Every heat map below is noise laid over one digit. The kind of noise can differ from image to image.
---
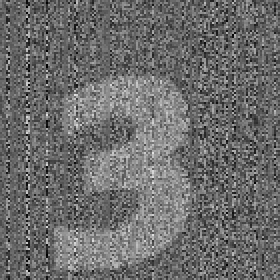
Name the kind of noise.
columns of uneven size
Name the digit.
3
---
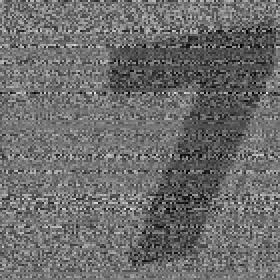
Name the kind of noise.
rows of uneven size
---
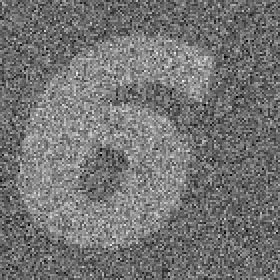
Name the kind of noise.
independent entries
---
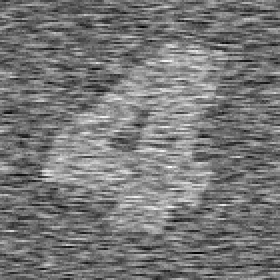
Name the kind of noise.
streaked along the rows
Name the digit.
4
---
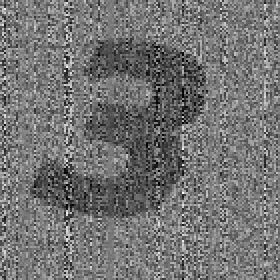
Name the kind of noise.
columns of uneven size
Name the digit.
3
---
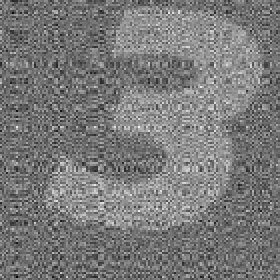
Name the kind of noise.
low rank plus noise
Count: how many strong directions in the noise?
two
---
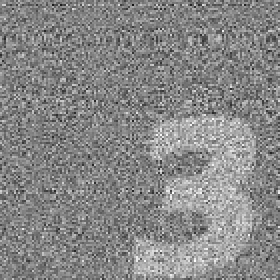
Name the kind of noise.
low rank plus noise
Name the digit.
3
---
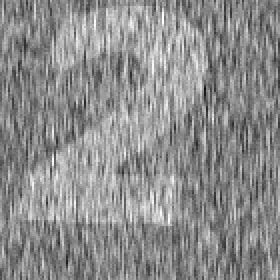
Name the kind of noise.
streaked along the columns
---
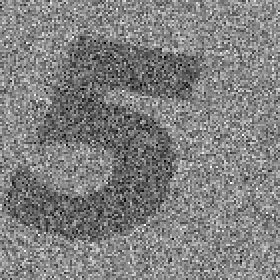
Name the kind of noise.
independent entries
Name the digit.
5
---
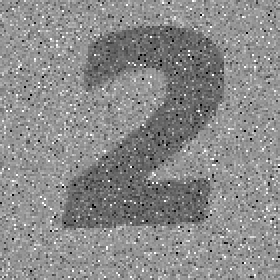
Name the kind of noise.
heavy tails
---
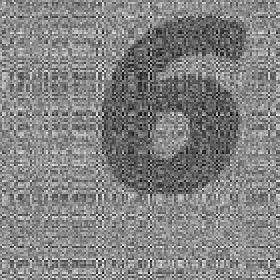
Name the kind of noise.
low rank plus noise
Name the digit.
6
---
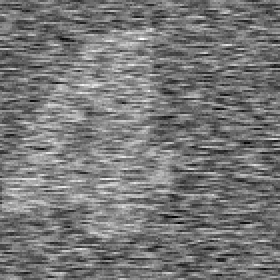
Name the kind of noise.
streaked along the rows
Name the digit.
4
